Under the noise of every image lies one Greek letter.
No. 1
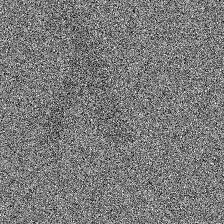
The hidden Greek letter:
lambda
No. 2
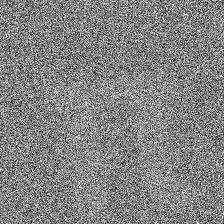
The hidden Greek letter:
pi
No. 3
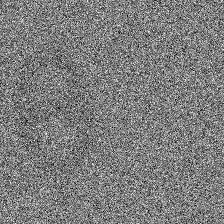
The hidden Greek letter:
theta
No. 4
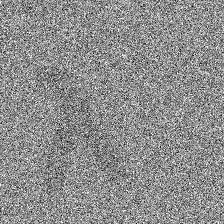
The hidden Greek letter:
lambda
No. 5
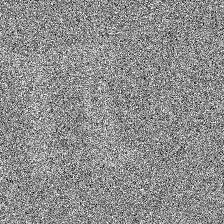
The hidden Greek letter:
pi
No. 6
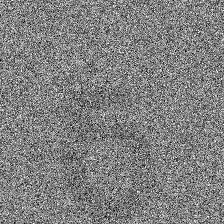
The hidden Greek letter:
delta
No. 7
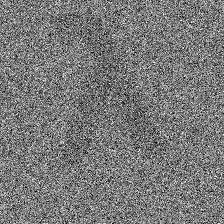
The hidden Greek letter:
lambda
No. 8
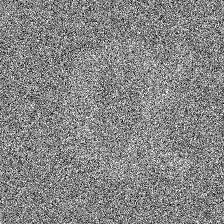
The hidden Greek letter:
alpha
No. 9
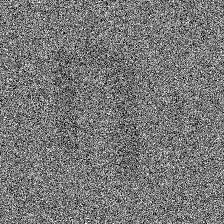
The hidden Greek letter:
eta
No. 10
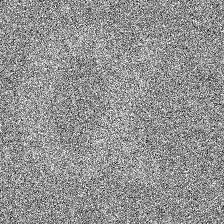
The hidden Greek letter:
alpha
